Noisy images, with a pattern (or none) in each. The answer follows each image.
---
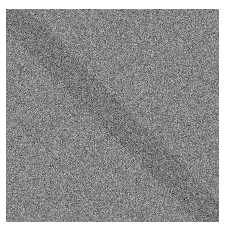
a diagonal band
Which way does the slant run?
top left to bottom right
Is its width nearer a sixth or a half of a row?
a sixth
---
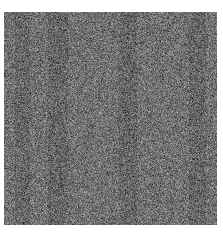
bands of columns
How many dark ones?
4
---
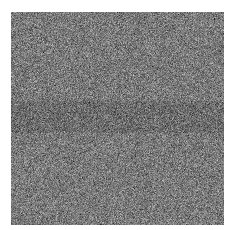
one band of rows
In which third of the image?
middle
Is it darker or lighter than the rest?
darker
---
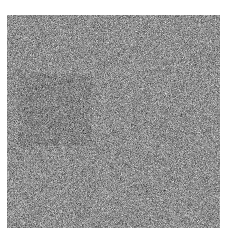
one block
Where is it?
middle left
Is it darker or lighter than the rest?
darker
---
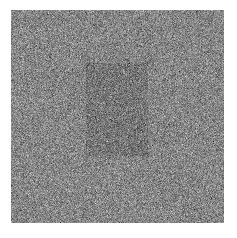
one block
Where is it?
centre
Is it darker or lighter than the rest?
darker
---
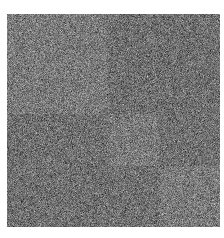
blocks along the diagonal
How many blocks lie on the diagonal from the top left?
3
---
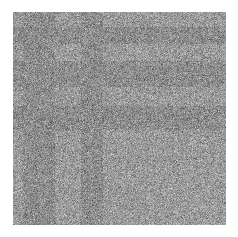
bands of rows crossing bands of columns
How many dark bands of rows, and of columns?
3 and 2
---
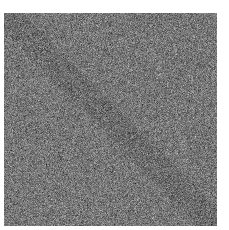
a diagonal band
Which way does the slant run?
top left to bottom right
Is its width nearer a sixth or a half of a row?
a sixth
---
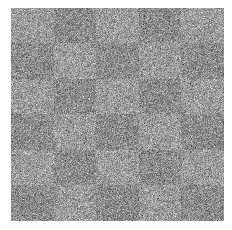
a checkerboard
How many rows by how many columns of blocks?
6 by 5
